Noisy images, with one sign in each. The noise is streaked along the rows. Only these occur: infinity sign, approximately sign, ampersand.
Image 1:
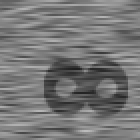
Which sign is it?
infinity sign
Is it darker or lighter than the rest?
darker
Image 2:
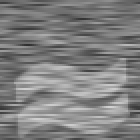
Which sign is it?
approximately sign
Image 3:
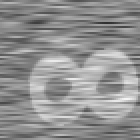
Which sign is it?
infinity sign
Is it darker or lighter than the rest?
lighter
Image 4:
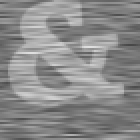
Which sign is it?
ampersand
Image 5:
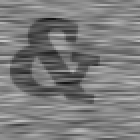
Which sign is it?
ampersand
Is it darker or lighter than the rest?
darker
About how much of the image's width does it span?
two thirds
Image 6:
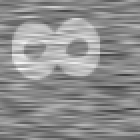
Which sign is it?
infinity sign
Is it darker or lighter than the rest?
lighter
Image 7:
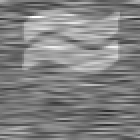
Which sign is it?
approximately sign
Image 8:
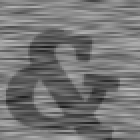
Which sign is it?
ampersand
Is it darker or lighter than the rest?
darker
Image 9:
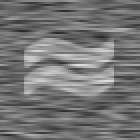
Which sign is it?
approximately sign
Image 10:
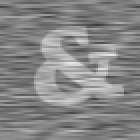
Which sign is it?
ampersand
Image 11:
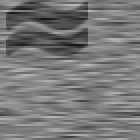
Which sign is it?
approximately sign
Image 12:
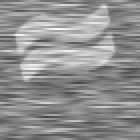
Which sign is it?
approximately sign
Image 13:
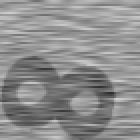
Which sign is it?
infinity sign
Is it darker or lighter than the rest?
darker
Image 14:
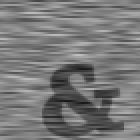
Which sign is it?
ampersand
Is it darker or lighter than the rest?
darker
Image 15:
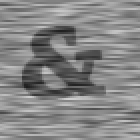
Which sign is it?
ampersand
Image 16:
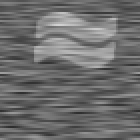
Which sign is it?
approximately sign
